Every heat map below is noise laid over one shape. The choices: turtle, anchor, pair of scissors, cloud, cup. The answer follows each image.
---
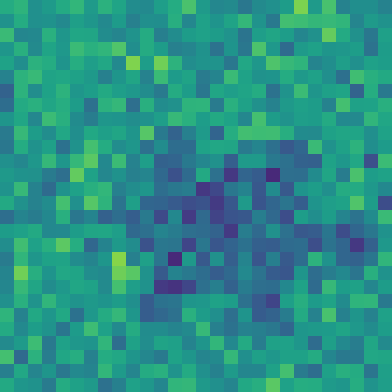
turtle
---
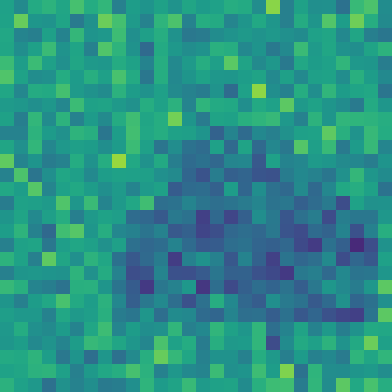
cloud
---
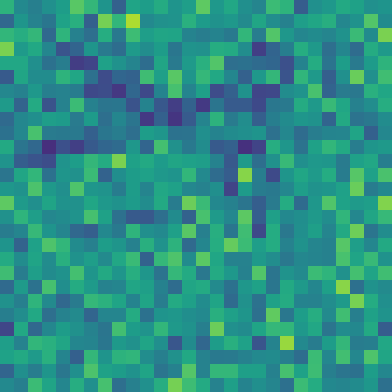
pair of scissors
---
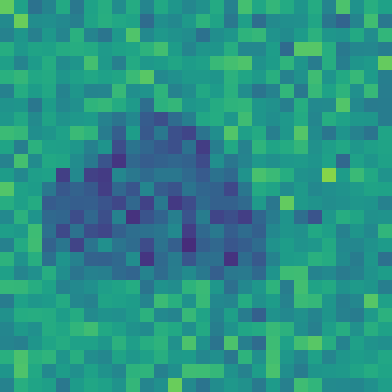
cloud
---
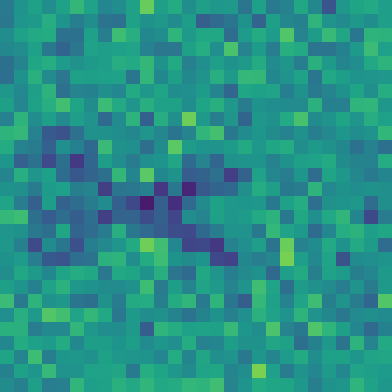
pair of scissors
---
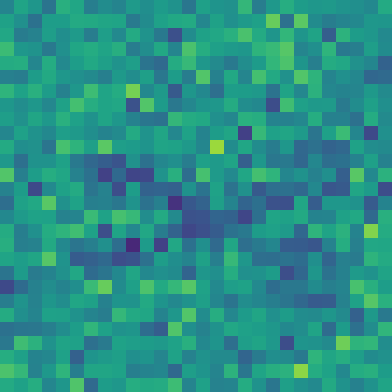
pair of scissors
